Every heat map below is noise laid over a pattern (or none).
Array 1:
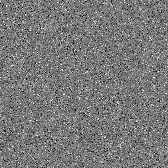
only noise
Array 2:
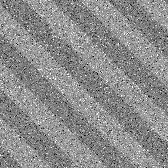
diagonal stripes
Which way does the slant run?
top left to bottom right
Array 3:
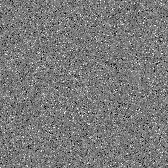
only noise
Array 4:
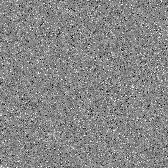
only noise
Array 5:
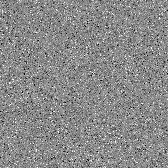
only noise
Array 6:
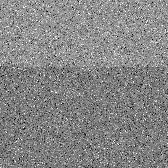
a sharp edge
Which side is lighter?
top
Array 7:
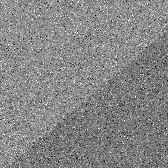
a sharp edge
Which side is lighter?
top left
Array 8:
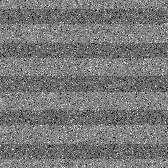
horizontal stripes
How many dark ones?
5
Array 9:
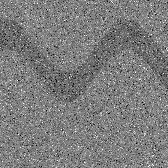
a wavy band
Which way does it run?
left to right
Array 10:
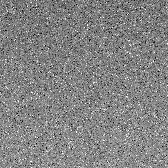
a smooth slope
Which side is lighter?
bottom
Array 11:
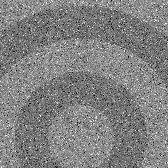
rings round one point
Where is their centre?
bottom middle
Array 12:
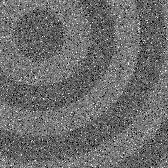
rings round one point
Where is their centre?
top left
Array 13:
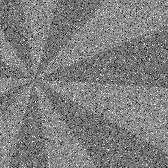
spokes from one point
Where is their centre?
middle left
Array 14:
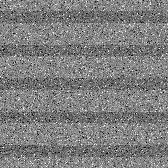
horizontal stripes
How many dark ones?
5
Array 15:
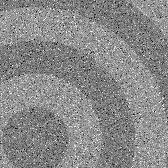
rings round one point
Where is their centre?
bottom left
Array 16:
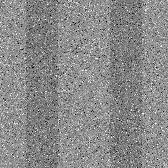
vertical stripes
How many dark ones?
2
